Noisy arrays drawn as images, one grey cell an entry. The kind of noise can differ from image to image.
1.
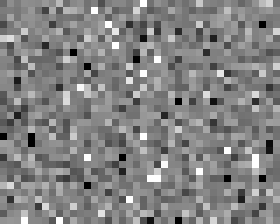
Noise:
heavy tails
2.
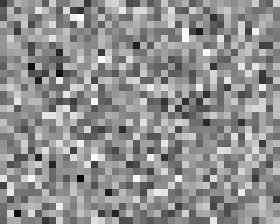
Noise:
independent entries
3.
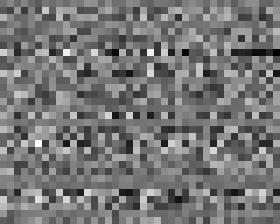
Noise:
rows of uneven size
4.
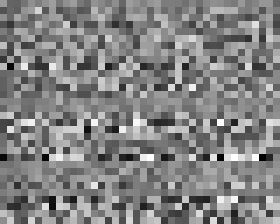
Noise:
rows of uneven size
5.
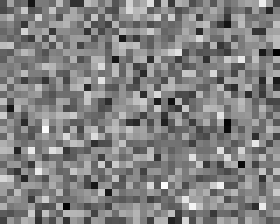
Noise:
independent entries
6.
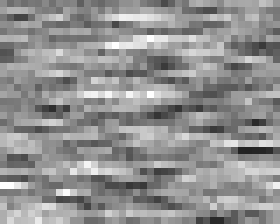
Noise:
streaked along the rows
